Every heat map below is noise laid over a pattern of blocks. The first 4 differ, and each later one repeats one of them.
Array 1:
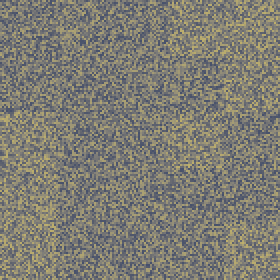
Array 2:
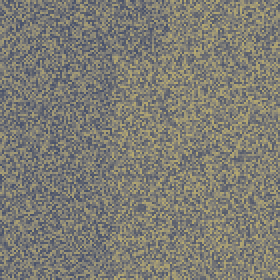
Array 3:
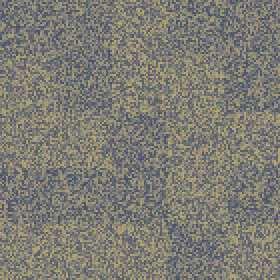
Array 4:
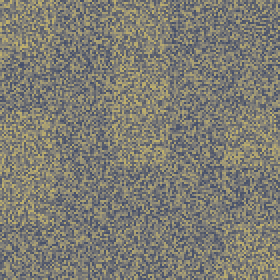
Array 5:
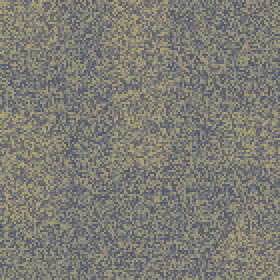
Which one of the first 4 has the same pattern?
4
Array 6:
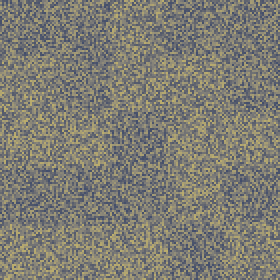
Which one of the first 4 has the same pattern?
3
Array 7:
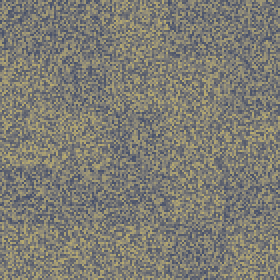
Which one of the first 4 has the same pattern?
3
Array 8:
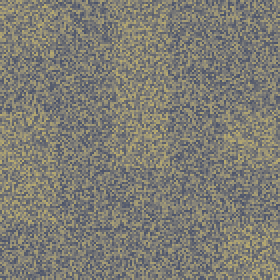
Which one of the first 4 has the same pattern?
4
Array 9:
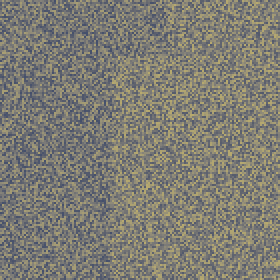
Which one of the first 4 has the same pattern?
2
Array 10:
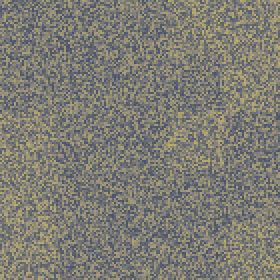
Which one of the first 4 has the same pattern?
1
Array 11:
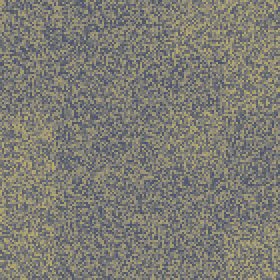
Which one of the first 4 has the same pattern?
1
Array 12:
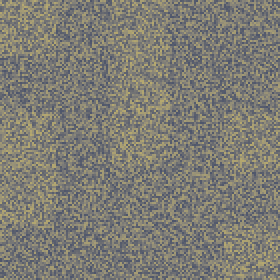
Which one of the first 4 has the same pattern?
4
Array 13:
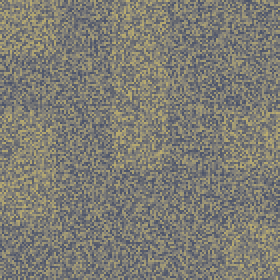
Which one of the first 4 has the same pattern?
4
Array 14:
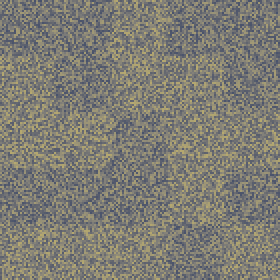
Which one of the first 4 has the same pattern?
3
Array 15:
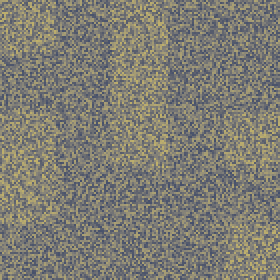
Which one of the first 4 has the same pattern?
4
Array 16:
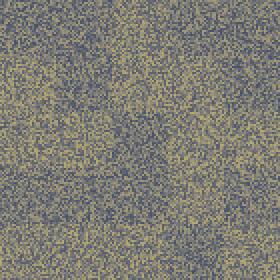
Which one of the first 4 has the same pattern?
3
